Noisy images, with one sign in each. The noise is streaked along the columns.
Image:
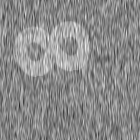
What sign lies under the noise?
infinity sign
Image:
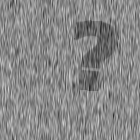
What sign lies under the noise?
question mark
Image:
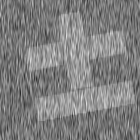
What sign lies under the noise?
plus-minus sign
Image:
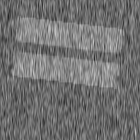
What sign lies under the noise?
equals sign
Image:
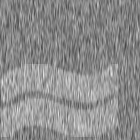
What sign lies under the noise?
approximately sign
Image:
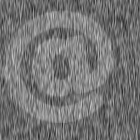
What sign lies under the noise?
at sign
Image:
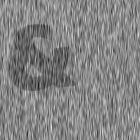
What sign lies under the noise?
ampersand
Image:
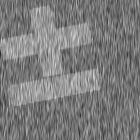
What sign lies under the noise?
plus-minus sign
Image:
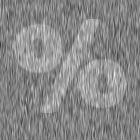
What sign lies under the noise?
percent sign
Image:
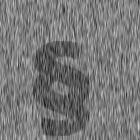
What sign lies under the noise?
section sign
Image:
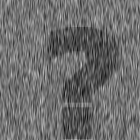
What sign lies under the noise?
question mark
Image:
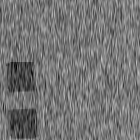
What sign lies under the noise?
colon
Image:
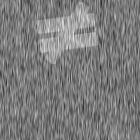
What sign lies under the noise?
not-equal sign
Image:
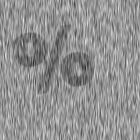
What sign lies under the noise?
percent sign
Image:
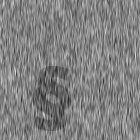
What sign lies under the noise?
section sign
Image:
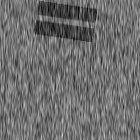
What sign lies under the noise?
equals sign
